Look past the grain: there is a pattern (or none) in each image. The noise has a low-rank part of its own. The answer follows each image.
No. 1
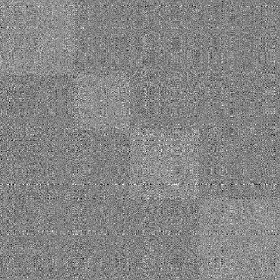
blocks along the diagonal
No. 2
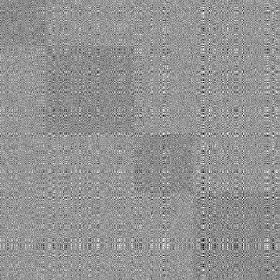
blocks along the diagonal
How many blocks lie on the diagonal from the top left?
4
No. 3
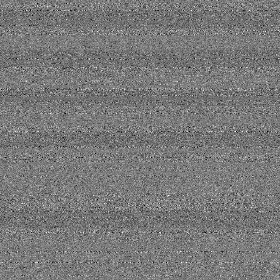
bands of rows
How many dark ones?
5
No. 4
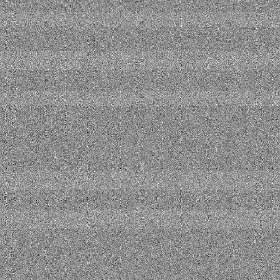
bands of rows
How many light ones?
5
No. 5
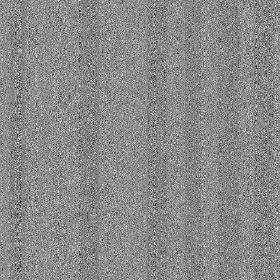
bands of columns
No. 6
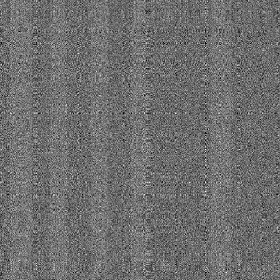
bands of columns
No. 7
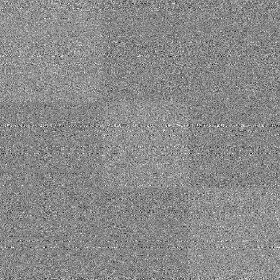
blocks along the diagonal
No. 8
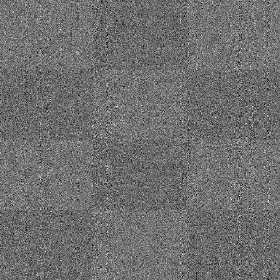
a checkerboard
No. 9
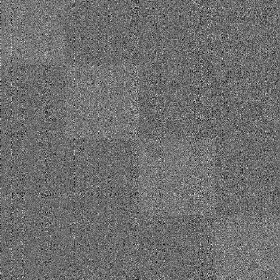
blocks along the diagonal
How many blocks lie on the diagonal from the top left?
4
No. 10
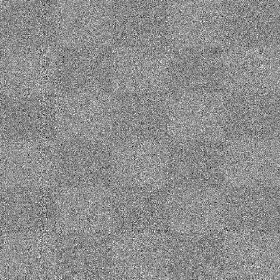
a checkerboard
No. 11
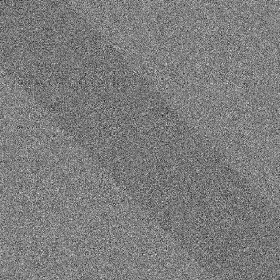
a diagonal band
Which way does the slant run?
top left to bottom right
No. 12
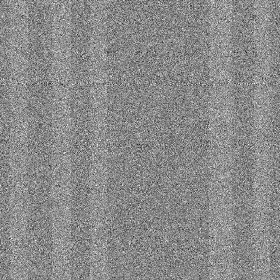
bands of columns
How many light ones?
5
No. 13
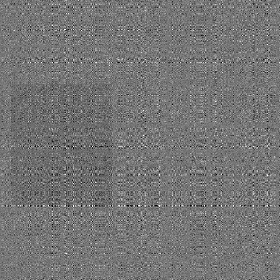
one block
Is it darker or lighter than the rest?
darker
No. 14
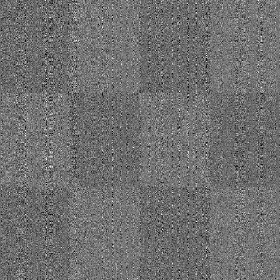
a checkerboard
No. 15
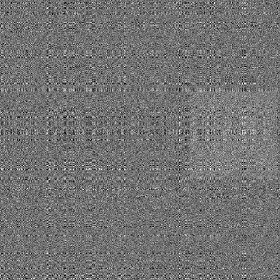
one block
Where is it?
middle right
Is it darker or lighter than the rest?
lighter
